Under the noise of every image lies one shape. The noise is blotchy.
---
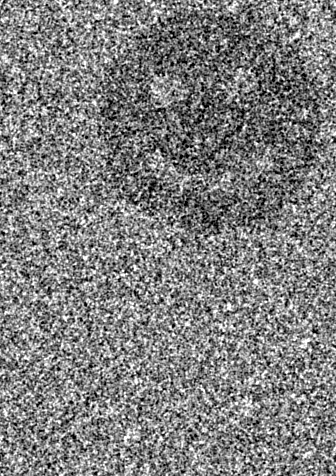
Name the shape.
smiling face
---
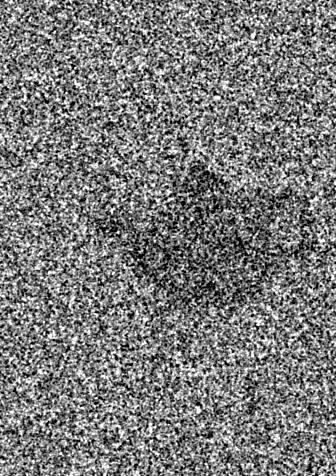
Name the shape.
teapot
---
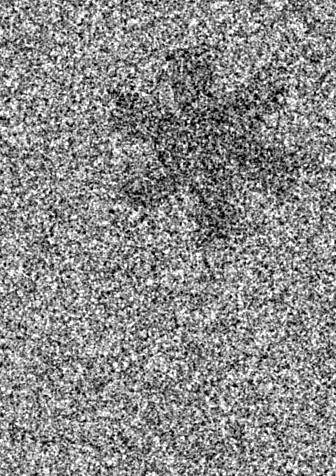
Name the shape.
asterisk
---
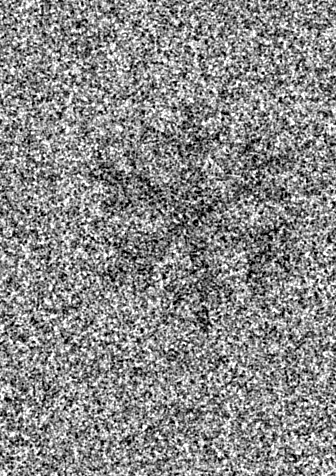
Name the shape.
snowflake
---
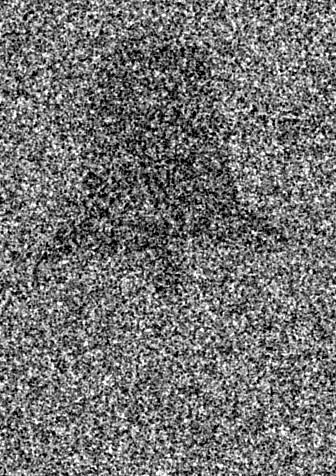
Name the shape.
bell
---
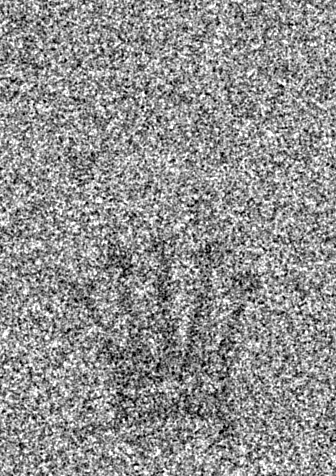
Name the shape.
chess queen
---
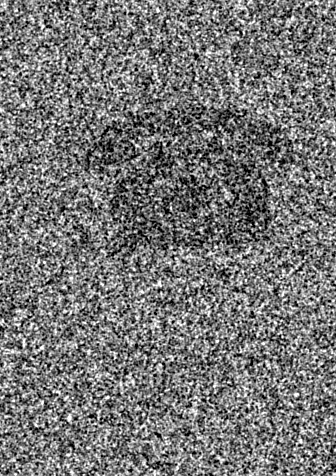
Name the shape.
telephone
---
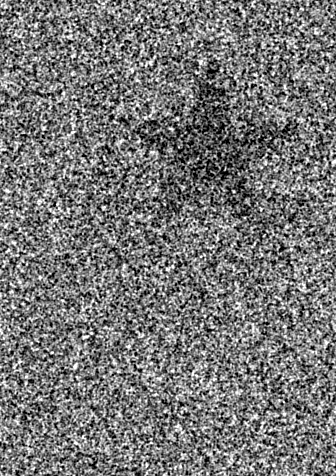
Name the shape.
star
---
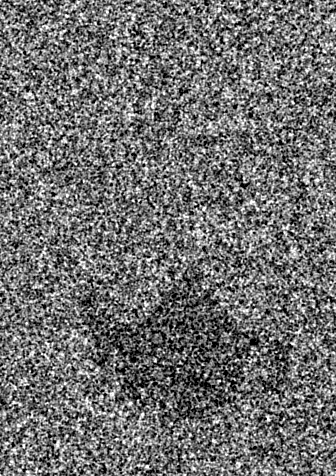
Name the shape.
teapot
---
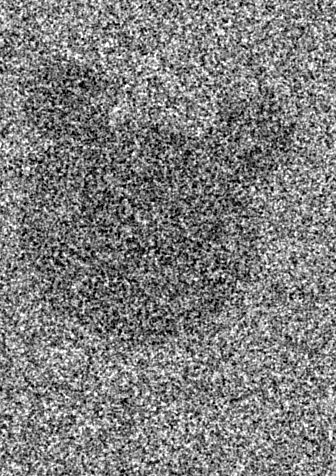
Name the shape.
bear's head
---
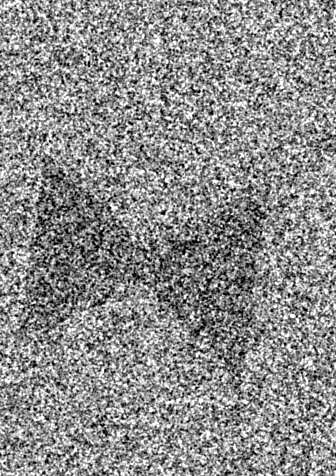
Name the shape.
bow tie
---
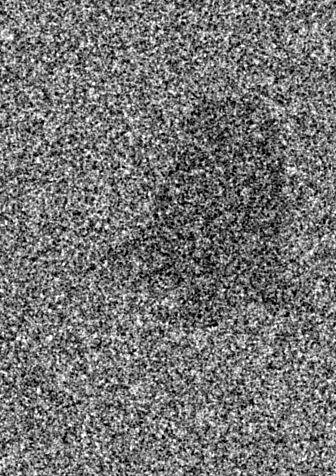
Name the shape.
bell
